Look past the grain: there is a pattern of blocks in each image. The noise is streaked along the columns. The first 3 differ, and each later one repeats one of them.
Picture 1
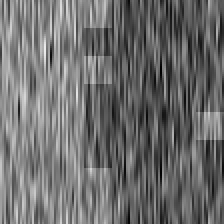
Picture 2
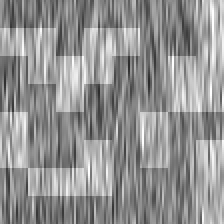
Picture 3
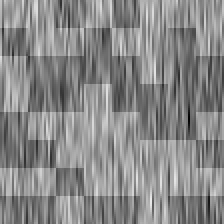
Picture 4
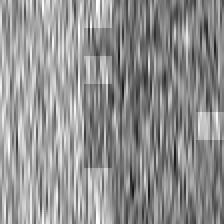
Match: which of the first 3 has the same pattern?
1
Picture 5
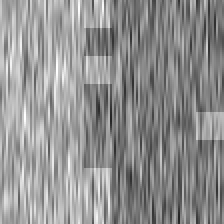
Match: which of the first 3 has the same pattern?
1
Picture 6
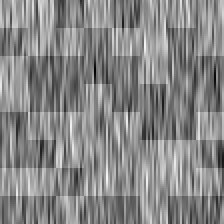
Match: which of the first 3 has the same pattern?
3
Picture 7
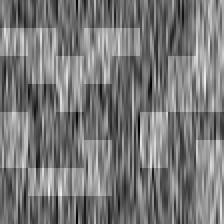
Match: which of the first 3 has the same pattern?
2
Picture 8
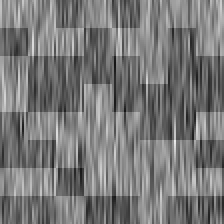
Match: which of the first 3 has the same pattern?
3
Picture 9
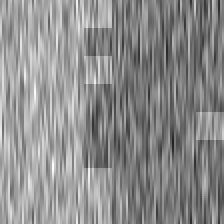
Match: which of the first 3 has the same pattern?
1
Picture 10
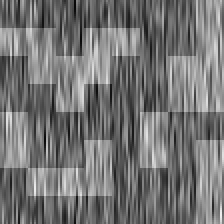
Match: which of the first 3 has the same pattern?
2
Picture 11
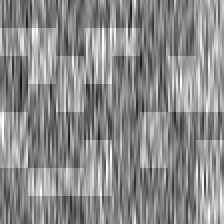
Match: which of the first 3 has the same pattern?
2
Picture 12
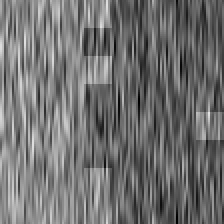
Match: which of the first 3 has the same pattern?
1
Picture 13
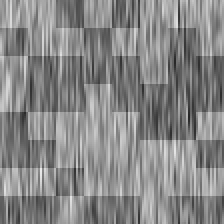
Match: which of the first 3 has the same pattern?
3
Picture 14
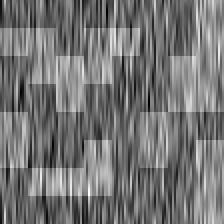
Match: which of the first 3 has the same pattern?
2
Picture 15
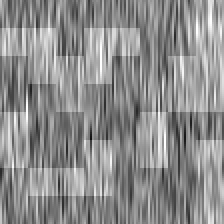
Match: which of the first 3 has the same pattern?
2
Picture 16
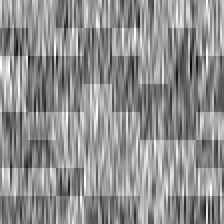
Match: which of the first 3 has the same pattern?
3
